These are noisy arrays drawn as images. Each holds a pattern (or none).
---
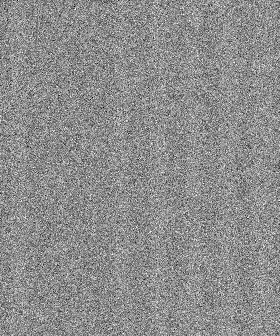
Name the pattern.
bands of columns
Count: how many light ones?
6
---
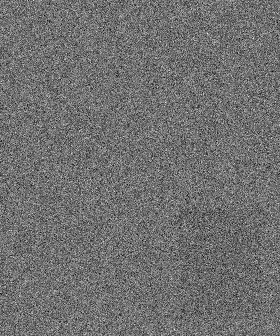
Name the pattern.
one block
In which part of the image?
bottom right
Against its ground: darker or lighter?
darker
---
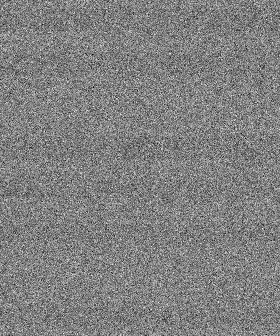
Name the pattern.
bands of rows
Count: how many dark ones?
6
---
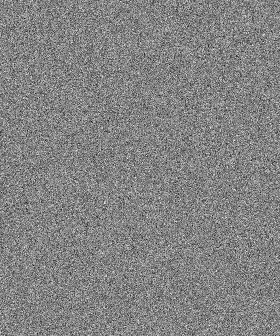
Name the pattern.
only noise
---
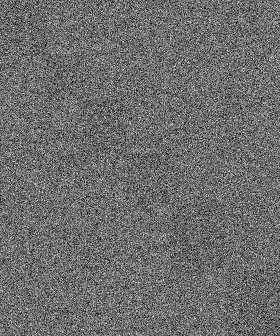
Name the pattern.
blocks along the diagonal
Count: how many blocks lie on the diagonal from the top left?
6
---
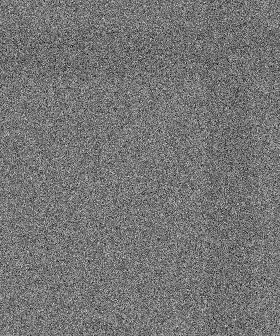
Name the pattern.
bands of rows crossing bands of columns
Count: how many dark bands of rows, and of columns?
1 and 1
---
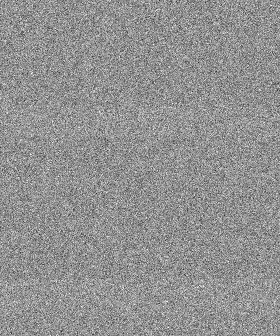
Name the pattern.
bands of rows
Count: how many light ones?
2
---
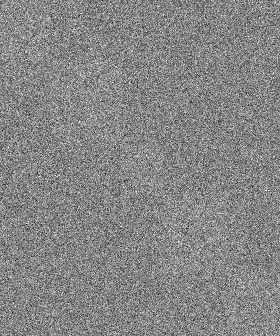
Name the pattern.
blocks along the diagonal
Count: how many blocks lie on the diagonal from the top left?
5
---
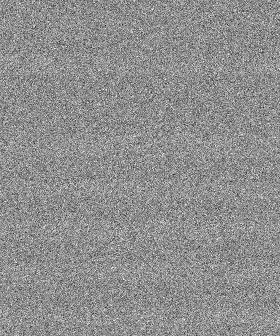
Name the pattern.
bands of rows
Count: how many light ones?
6
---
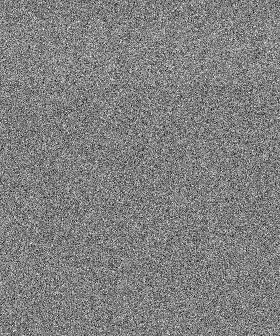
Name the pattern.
one band of rows
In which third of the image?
top
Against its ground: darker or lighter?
lighter
